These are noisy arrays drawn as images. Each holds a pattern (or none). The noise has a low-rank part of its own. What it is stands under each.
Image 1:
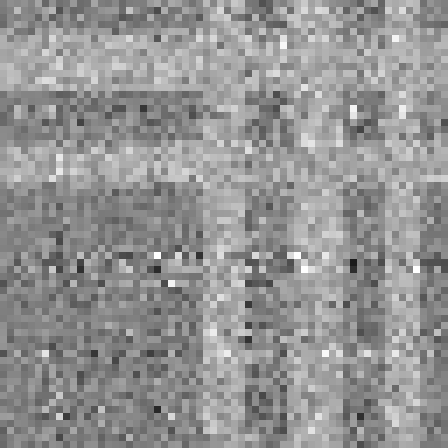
bands of rows crossing bands of columns
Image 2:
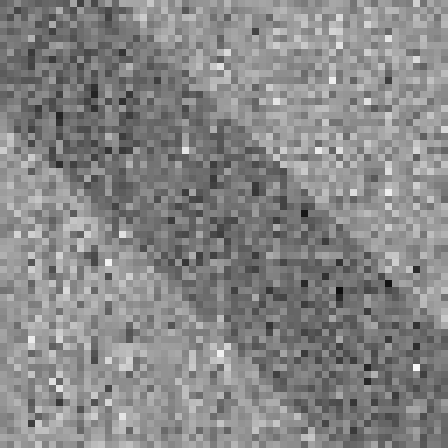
a diagonal band
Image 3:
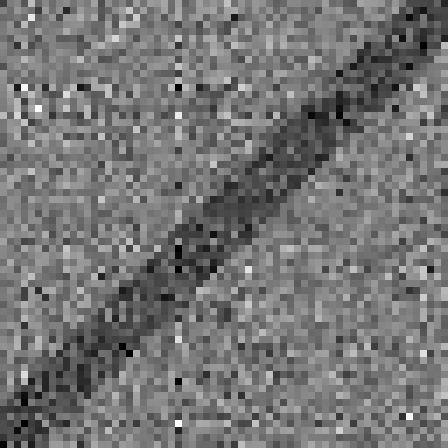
a diagonal band
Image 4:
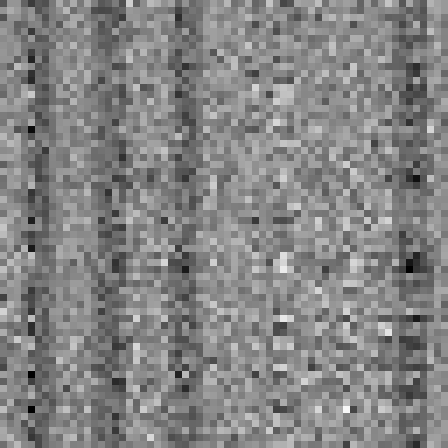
bands of columns
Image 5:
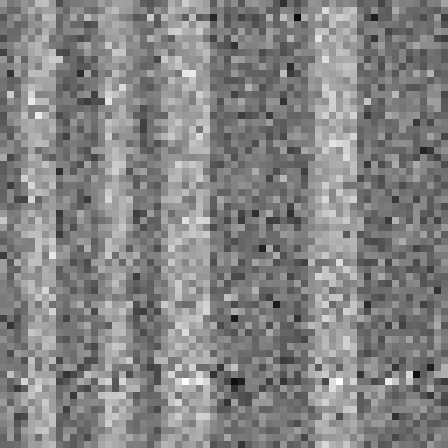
bands of columns
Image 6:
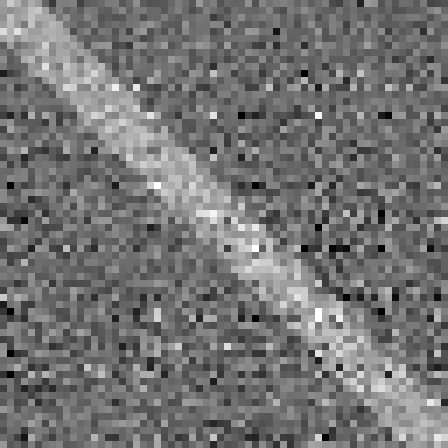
a diagonal band
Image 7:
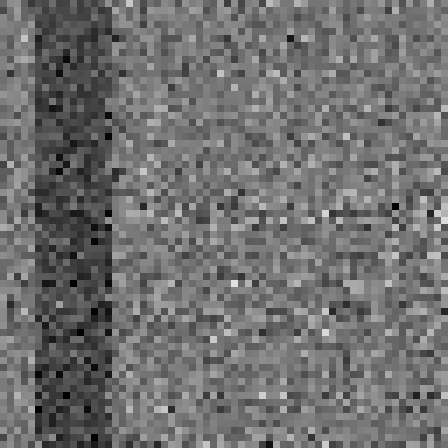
one band of columns
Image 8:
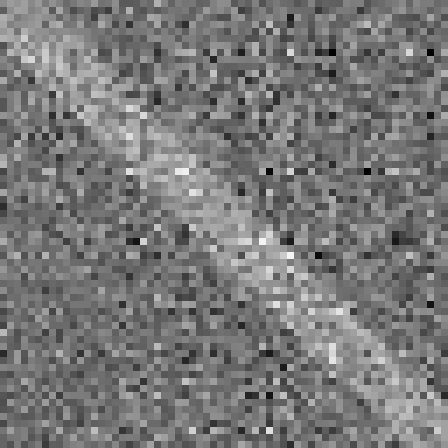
a diagonal band
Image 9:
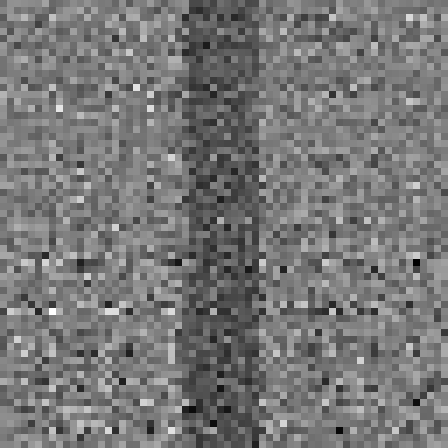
one band of columns
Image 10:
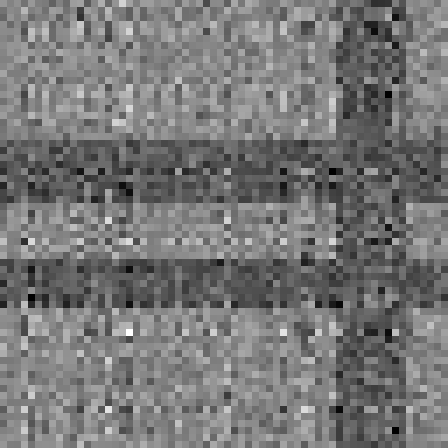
bands of rows crossing bands of columns
